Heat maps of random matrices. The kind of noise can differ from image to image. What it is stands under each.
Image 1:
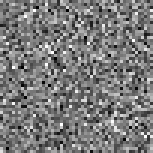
independent entries
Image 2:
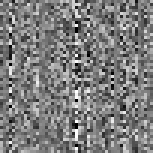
columns of uneven size
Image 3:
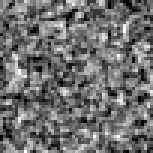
blotchy
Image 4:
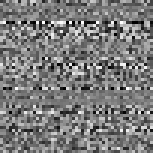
rows of uneven size
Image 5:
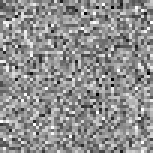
independent entries
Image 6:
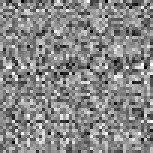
low rank plus noise
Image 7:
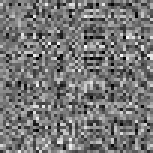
low rank plus noise
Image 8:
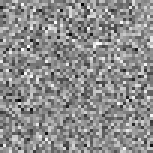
independent entries
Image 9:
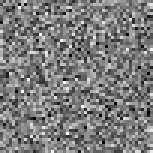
independent entries
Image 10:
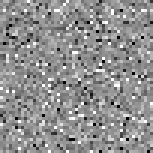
heavy tails
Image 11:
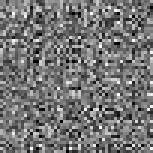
low rank plus noise
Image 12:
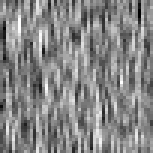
streaked along the columns
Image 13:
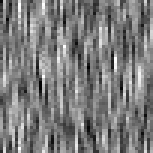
streaked along the columns
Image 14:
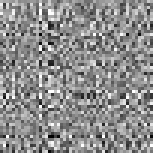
low rank plus noise
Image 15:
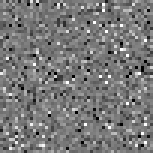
heavy tails
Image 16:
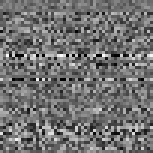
rows of uneven size
